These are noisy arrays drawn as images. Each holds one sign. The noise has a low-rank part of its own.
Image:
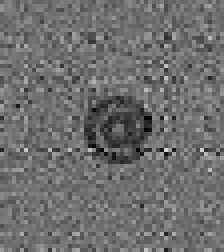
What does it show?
dark at sign, centre
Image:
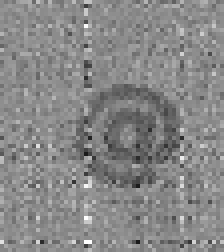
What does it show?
dark at sign
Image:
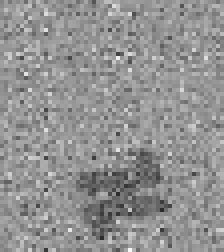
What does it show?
dark not-equal sign, bottom middle
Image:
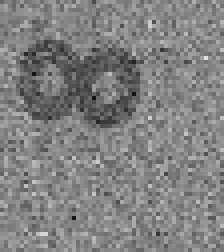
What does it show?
dark infinity sign
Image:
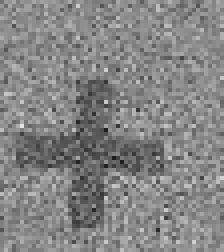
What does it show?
dark plus sign
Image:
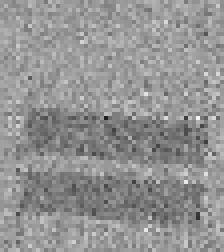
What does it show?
dark equals sign
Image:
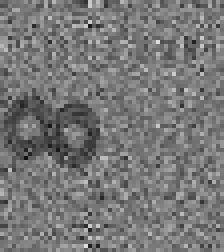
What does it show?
dark infinity sign, middle left
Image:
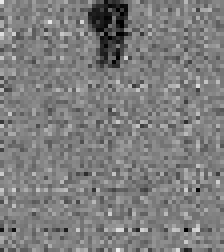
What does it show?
dark pilcrow, top middle
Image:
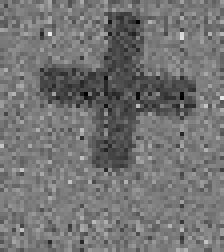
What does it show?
dark plus sign
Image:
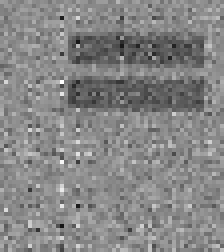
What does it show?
dark equals sign
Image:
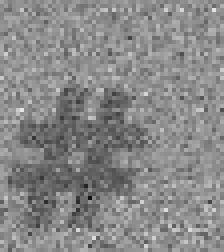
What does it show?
dark hash sign
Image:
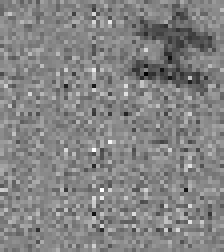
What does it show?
dark plus-minus sign, top right
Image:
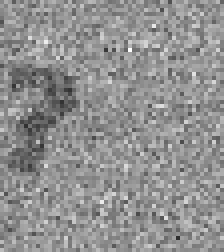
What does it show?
dark question mark, middle left
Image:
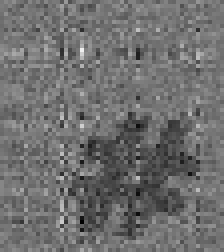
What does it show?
dark hash sign
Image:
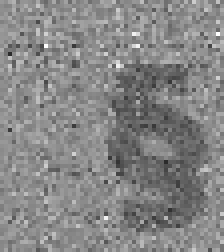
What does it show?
dark section sign
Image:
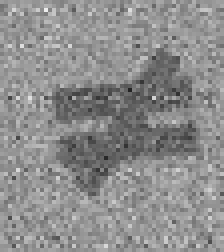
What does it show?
dark not-equal sign
